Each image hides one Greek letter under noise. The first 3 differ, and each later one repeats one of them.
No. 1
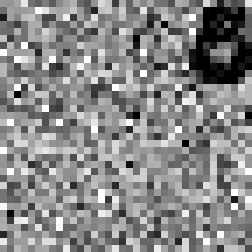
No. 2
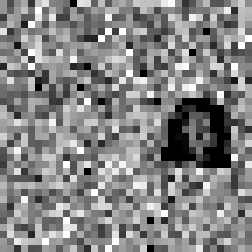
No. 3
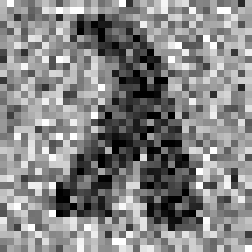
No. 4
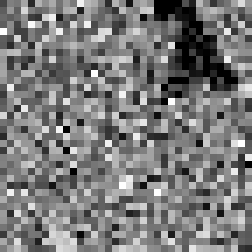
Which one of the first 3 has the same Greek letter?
3
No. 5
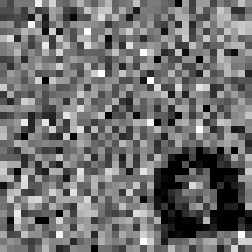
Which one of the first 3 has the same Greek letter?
2
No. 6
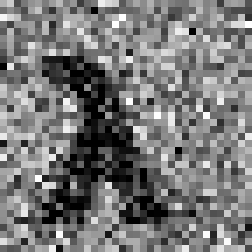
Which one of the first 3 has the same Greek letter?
3
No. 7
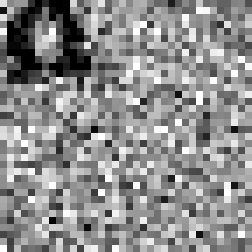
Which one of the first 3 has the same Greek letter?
2
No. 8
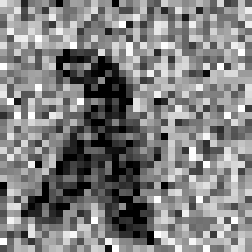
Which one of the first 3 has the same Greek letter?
3
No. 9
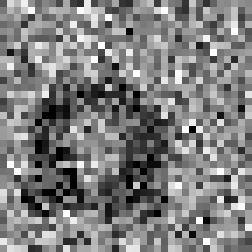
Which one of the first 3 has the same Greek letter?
2
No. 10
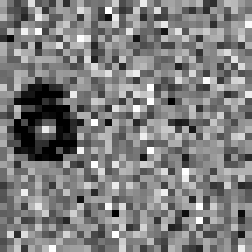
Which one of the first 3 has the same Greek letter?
1
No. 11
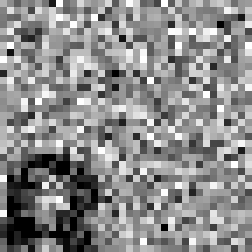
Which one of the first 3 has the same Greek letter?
2
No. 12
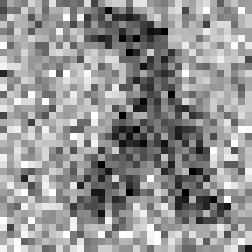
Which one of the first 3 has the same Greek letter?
3
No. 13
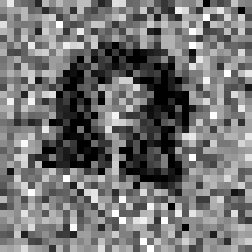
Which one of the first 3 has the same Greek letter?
2
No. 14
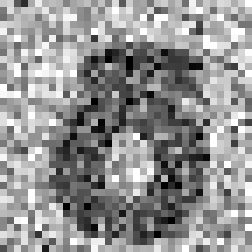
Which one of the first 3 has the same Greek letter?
1
